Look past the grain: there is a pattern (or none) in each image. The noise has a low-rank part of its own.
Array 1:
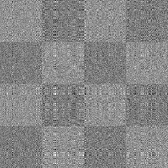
a checkerboard
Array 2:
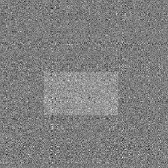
one block
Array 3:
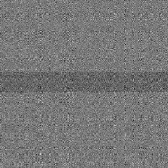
one band of rows
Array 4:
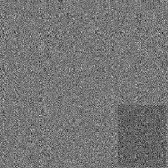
one block
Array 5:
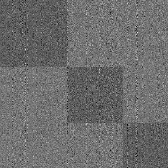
blocks along the diagonal
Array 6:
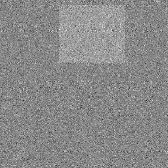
one block
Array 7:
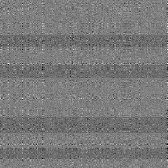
bands of rows
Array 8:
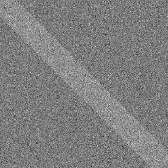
a diagonal band
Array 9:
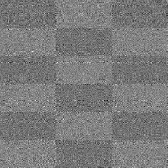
a checkerboard
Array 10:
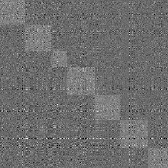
blocks along the diagonal
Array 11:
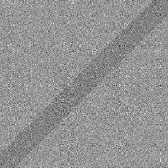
a diagonal band
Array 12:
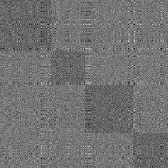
blocks along the diagonal
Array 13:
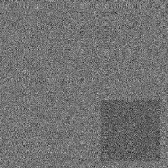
one block
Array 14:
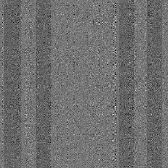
bands of columns
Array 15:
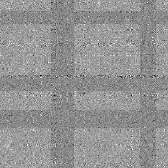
bands of rows crossing bands of columns
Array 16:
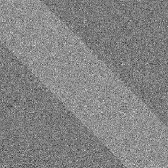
a diagonal band
